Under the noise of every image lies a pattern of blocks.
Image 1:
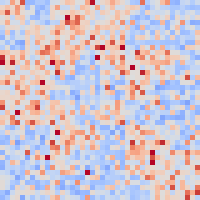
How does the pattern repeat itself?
mirrored about the diagonal from the top left
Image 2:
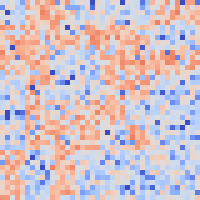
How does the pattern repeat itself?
mirrored about the diagonal from the top left
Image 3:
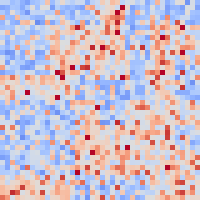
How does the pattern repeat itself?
no symmetry
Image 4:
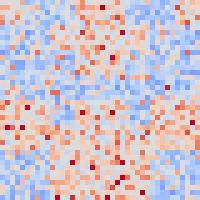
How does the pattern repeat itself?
left and right mirror each other
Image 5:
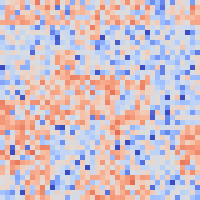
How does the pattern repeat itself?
no symmetry
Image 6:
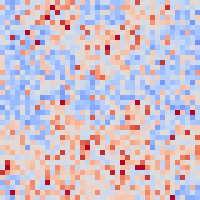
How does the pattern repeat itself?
left and right mirror each other
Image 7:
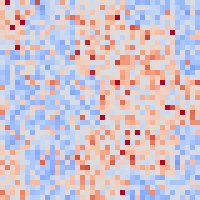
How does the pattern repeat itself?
top and bottom mirror each other
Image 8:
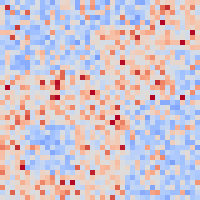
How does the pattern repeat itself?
mirrored about the diagonal from the bottom left
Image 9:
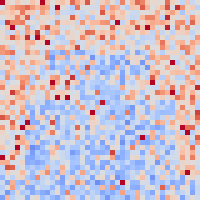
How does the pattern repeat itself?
left and right mirror each other
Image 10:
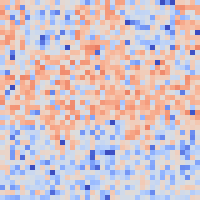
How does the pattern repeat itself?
left and right mirror each other
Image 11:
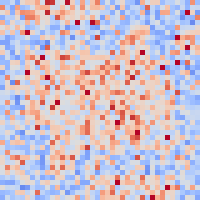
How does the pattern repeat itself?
the same after a half turn
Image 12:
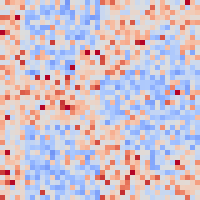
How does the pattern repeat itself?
top and bottom mirror each other
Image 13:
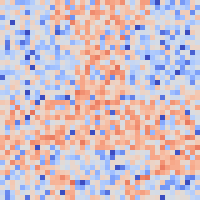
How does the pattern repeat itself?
left and right mirror each other
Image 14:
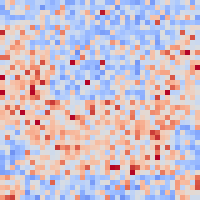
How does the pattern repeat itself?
left and right mirror each other
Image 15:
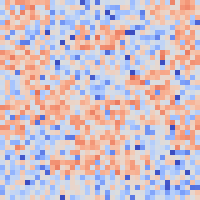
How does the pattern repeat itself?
left and right mirror each other
